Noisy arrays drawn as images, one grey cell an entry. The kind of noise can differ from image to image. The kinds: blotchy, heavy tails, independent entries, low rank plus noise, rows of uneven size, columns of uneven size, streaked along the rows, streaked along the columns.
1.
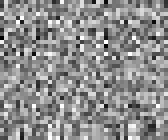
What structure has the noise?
low rank plus noise
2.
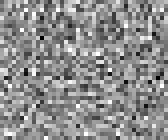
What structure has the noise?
low rank plus noise
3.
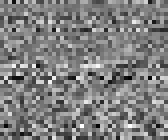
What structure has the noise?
rows of uneven size
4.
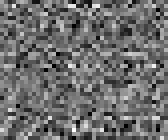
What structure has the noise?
low rank plus noise
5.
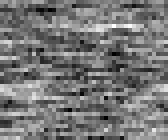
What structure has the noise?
streaked along the rows
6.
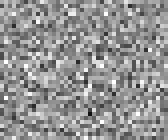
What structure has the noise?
low rank plus noise
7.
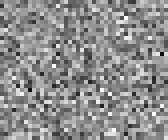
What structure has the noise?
independent entries
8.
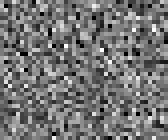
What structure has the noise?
low rank plus noise
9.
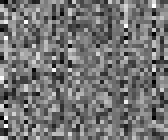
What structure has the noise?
columns of uneven size
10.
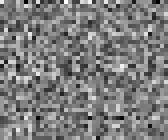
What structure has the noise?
low rank plus noise
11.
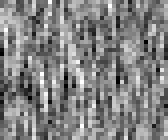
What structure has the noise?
streaked along the columns
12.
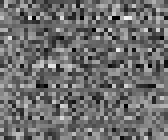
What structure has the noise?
rows of uneven size
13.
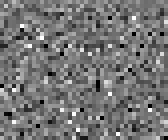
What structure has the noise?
heavy tails
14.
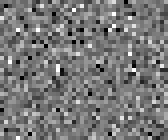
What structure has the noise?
heavy tails
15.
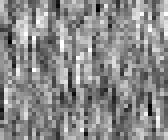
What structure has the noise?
streaked along the columns
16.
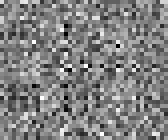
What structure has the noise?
low rank plus noise
